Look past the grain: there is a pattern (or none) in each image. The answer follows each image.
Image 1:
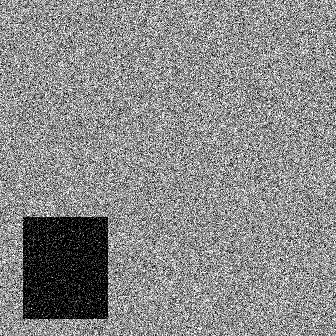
one block
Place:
bottom left
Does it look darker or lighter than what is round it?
darker
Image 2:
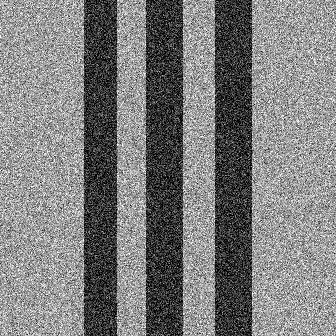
bands of columns
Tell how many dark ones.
3
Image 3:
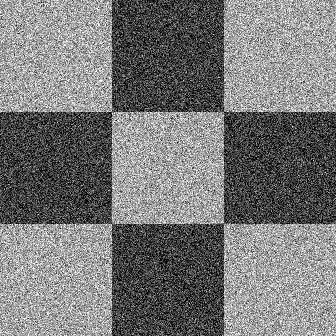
a checkerboard
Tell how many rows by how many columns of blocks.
3 by 3
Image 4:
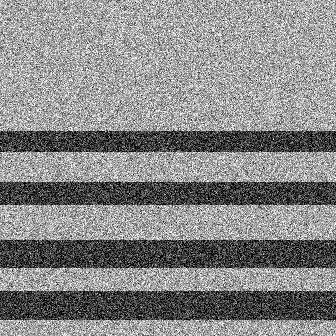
bands of rows
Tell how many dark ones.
4
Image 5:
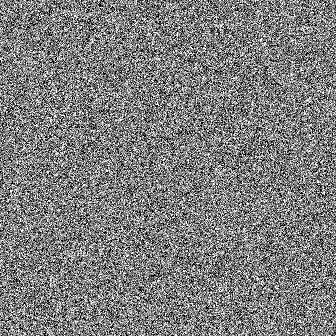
only noise
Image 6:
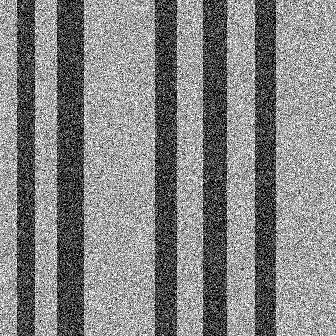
bands of columns
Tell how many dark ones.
5
